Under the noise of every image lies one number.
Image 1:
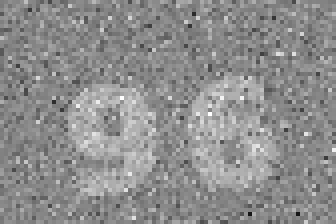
96
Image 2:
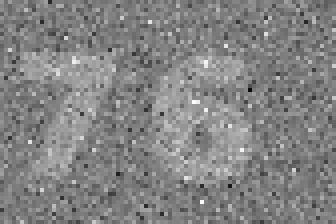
76
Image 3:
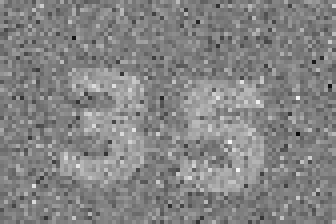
35
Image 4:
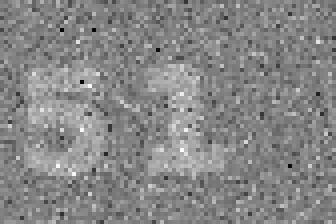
51
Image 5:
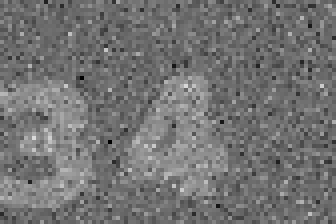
34
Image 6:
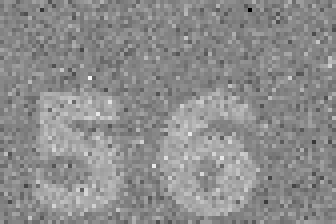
56
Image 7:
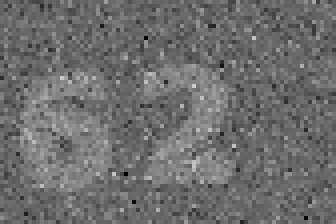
62
